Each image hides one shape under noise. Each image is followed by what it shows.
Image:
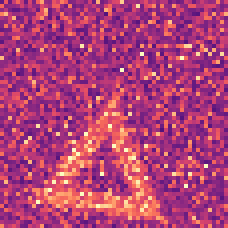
triangle frame
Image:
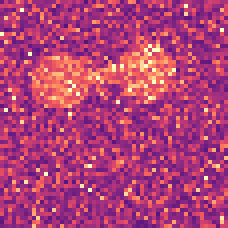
dumbbell
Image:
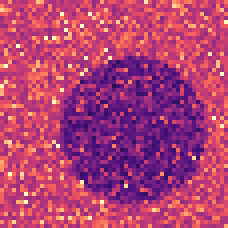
disc
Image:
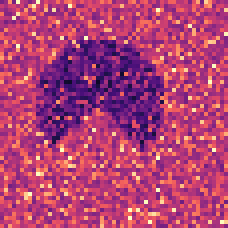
disc with a wedge cut out
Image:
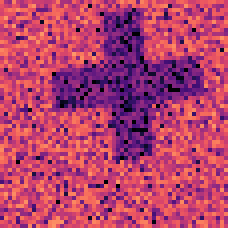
cross
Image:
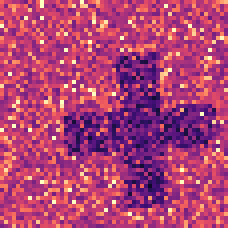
cross
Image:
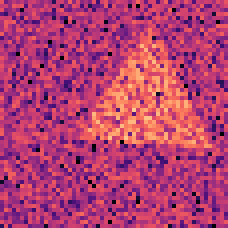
triangle
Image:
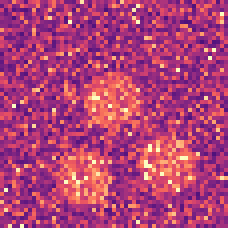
three dots
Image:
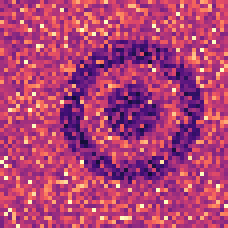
bullseye
